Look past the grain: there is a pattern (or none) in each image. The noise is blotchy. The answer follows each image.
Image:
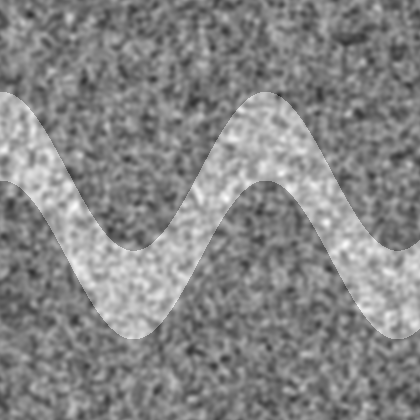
a wavy band
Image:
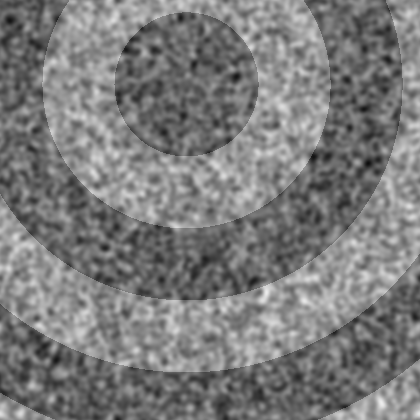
rings round one point
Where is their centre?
top middle
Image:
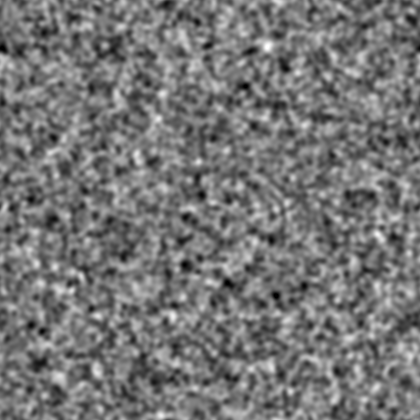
only noise
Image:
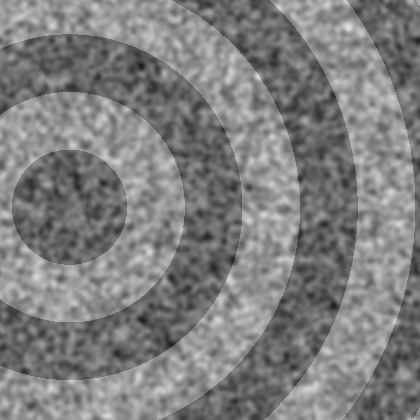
rings round one point
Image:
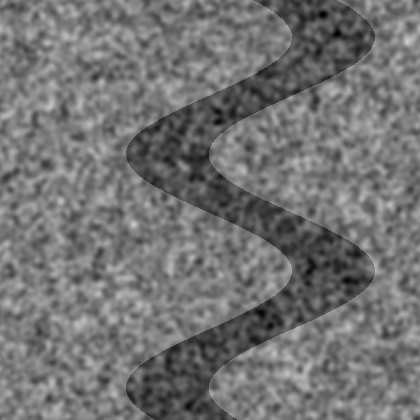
a wavy band
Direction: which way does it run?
top to bottom
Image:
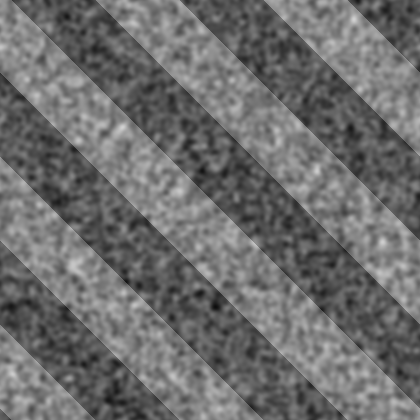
diagonal stripes
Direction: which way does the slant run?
top left to bottom right
